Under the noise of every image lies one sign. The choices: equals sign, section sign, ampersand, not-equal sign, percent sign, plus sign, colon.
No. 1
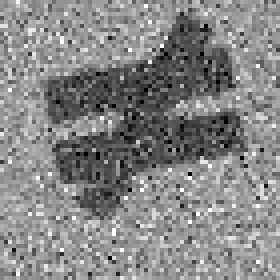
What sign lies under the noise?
not-equal sign
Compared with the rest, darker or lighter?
darker
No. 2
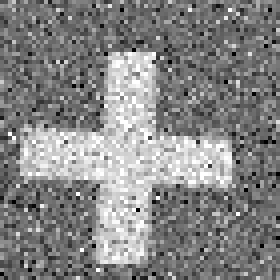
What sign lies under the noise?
plus sign
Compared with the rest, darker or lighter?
lighter
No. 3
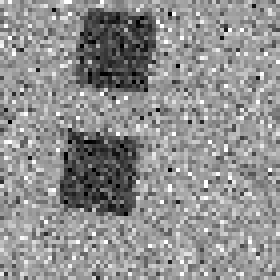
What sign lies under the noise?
colon
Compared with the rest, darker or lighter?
darker
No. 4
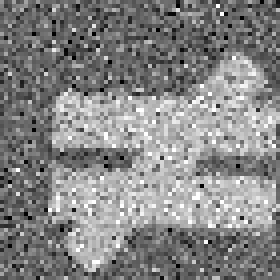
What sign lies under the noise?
not-equal sign
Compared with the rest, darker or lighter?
lighter
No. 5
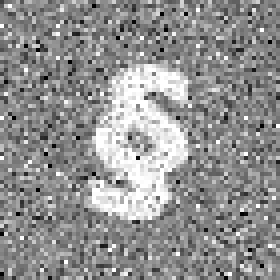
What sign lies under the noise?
section sign
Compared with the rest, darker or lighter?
lighter
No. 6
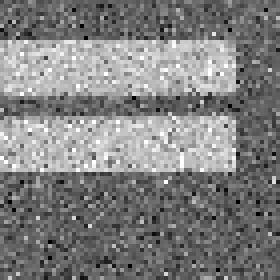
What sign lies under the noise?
equals sign
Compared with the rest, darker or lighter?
lighter
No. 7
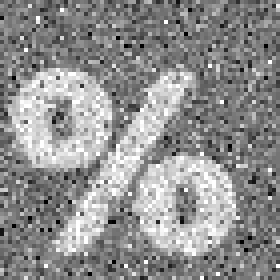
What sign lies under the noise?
percent sign
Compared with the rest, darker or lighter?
lighter
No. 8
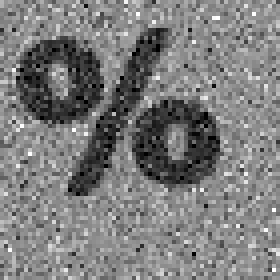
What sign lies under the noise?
percent sign
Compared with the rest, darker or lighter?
darker
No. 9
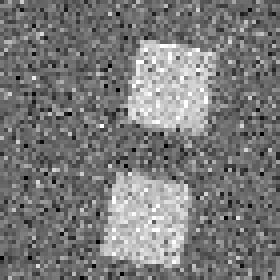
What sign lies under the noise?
colon
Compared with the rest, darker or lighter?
lighter
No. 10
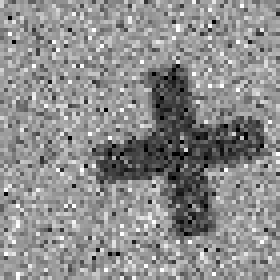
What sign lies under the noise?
plus sign
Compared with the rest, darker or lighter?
darker
